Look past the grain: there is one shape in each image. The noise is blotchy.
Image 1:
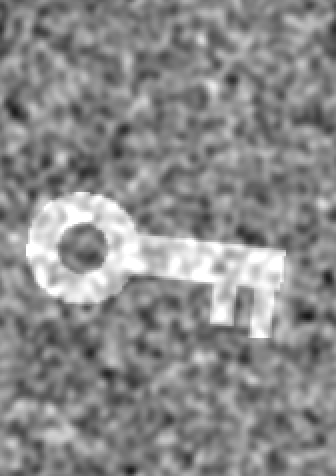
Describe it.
light key
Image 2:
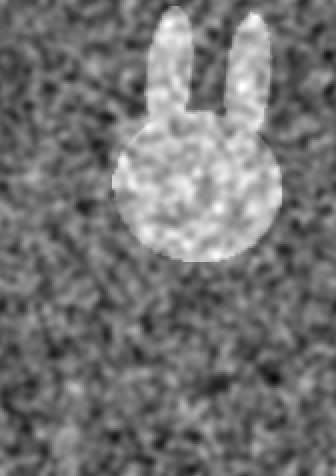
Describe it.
light rabbit's head
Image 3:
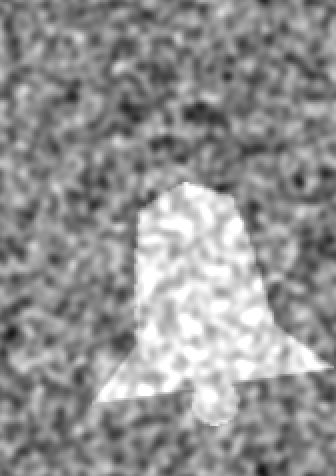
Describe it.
light bell
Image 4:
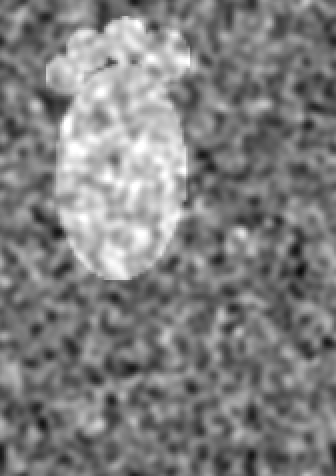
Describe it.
light footprint
